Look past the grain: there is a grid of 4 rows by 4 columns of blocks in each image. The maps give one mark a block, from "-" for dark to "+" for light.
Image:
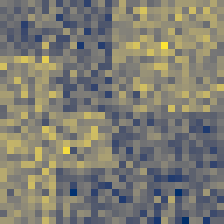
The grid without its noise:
- - + +
+ - + +
+ + - -
+ - - -
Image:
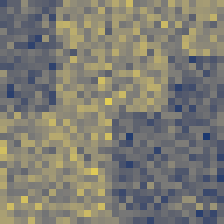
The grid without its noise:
- + + +
- + + -
+ + - -
+ + - -
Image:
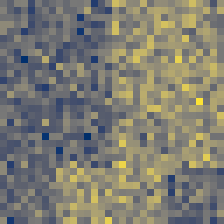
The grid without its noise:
- - + +
- - + +
- - + +
- + + -
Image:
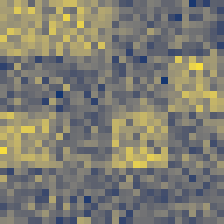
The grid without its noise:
+ + - -
- - - +
+ - + -
- - - -
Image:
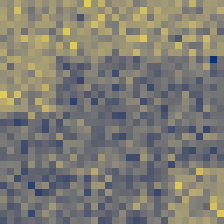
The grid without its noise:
+ + + +
+ - - -
- - - -
- - - +
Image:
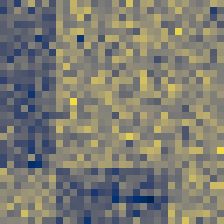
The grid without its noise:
- + + +
- + + +
- + + +
+ - - +
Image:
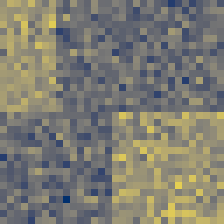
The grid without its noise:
+ - - -
+ - - -
- - + +
- - + +
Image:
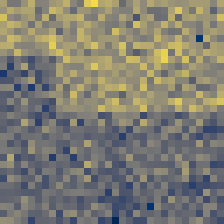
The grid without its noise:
+ + + +
- + + +
- - - -
- - - -
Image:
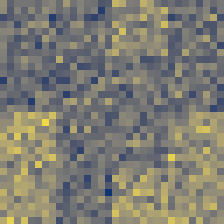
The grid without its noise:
- - + -
- - - -
+ - - +
+ - + +
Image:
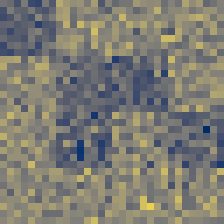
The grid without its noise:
- + + +
+ - - +
+ - + -
+ + + +
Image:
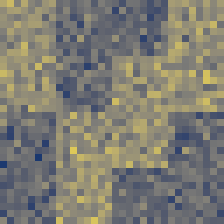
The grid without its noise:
+ - - +
+ - + +
- + + -
- + - -
